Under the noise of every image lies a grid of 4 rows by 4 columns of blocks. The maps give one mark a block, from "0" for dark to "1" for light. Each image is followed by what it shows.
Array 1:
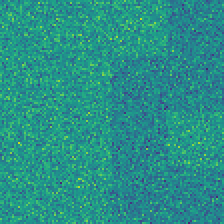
1 1 1 0
1 1 0 0
1 1 0 1
1 1 0 0
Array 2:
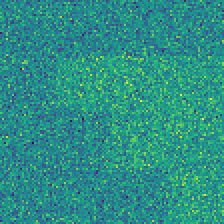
0 0 0 0
0 1 1 1
0 0 1 1
0 0 0 1
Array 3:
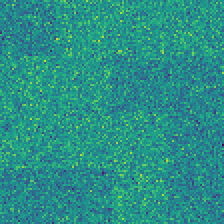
0 1 1 1
1 1 0 0
1 1 1 0
0 0 1 0
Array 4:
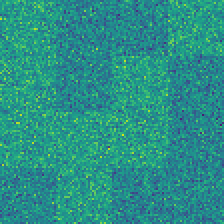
1 0 0 1
1 0 1 0
1 1 1 0
0 1 0 0
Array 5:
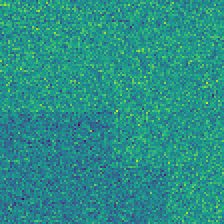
1 1 1 1
1 1 1 1
0 0 1 1
0 0 0 1
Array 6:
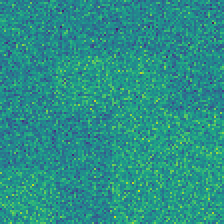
0 0 0 0
0 1 1 0
0 0 1 1
1 0 1 1
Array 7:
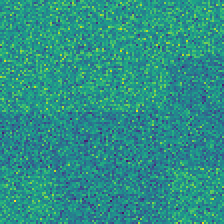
1 1 1 1
1 1 1 0
0 0 0 0
1 0 0 1
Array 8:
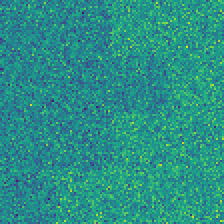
0 0 1 1
0 0 0 1
0 0 1 1
0 1 1 1
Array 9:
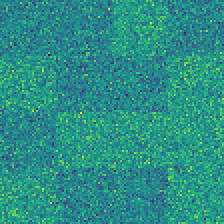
0 0 1 0
1 0 0 1
0 1 1 1
1 0 0 1
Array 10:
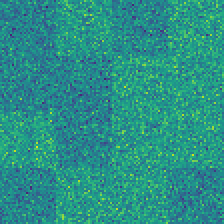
0 1 0 1
0 0 1 1
1 0 1 1
0 1 1 0
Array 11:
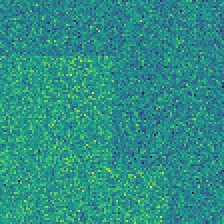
0 0 0 0
1 1 0 0
1 1 0 0
1 1 1 0
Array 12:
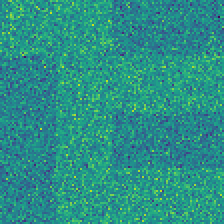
1 1 0 0
0 1 1 1
0 1 0 0
0 1 1 1
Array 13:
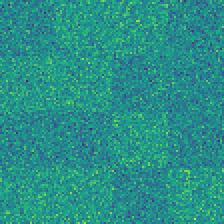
0 1 1 0
1 1 0 0
0 0 1 0
1 1 0 1
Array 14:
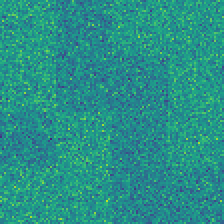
1 0 1 1
1 0 0 1
0 1 0 1
1 1 0 0
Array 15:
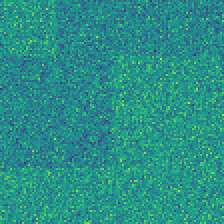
1 0 0 0
0 0 1 1
0 0 1 1
1 1 1 1
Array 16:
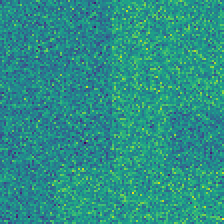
0 0 1 1
0 0 1 1
0 0 1 0
0 1 1 1
